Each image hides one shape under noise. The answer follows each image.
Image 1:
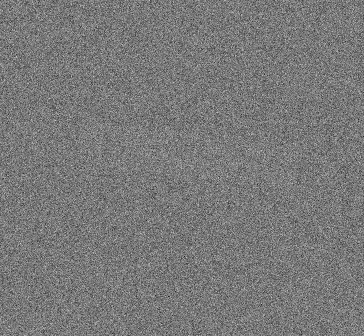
bar
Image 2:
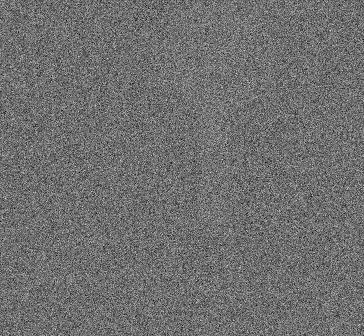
lollipop
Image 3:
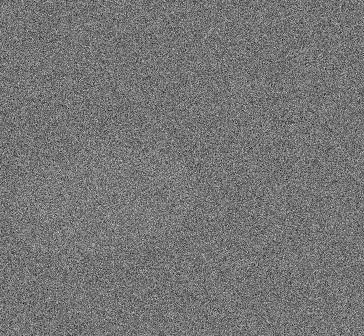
ellipse
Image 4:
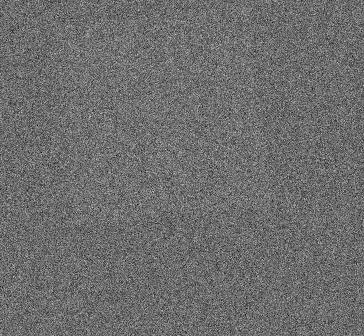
square
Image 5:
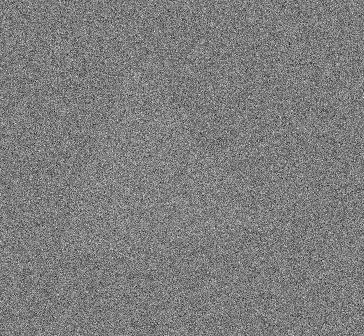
triangle
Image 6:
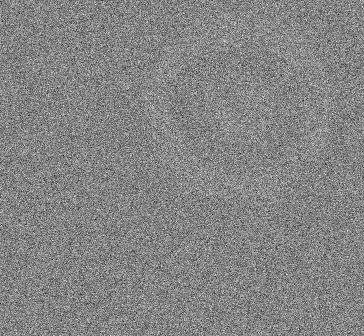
bullseye
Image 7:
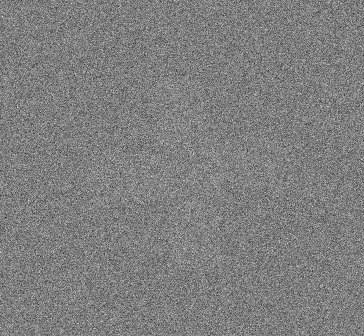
cross
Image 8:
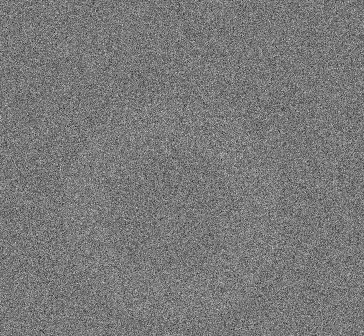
ring
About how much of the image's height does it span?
two thirds
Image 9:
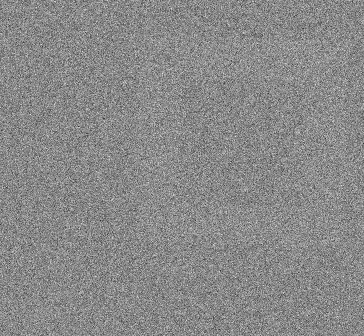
square frame
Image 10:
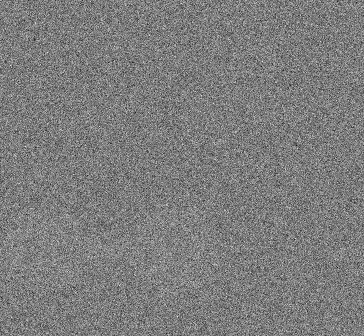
dumbbell
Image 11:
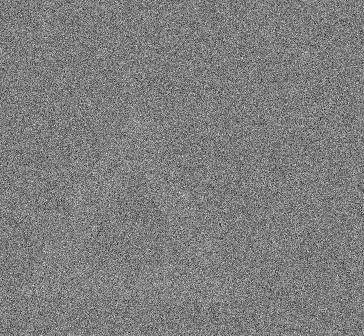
triangle frame
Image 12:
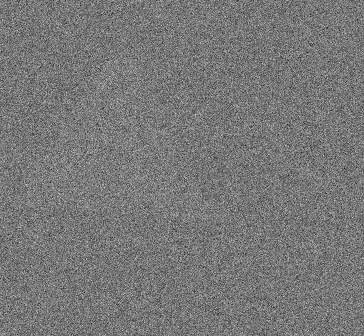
triangle
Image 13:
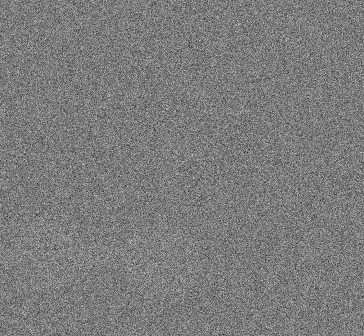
dumbbell
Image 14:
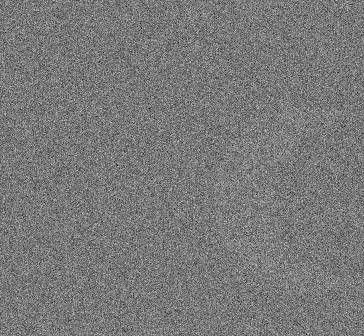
crescent
